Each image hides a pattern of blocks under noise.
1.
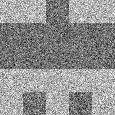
left and right mirror each other
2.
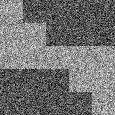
the same after a half turn
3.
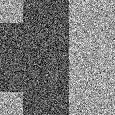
top and bottom mirror each other
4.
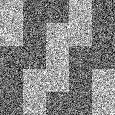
the same after a half turn
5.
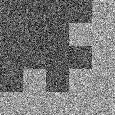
mirrored about the diagonal from the top left
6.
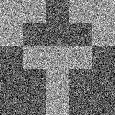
left and right mirror each other
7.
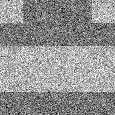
left and right mirror each other
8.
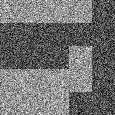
no symmetry
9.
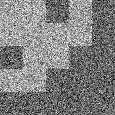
mirrored about the diagonal from the top left
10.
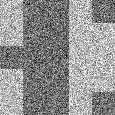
top and bottom mirror each other
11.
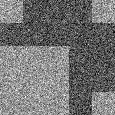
mirrored about the diagonal from the bottom left
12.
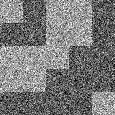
mirrored about the diagonal from the top left
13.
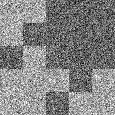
mirrored about the diagonal from the bottom left
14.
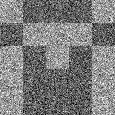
left and right mirror each other
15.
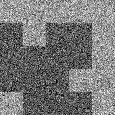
mirrored about the diagonal from the bottom left
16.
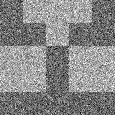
left and right mirror each other
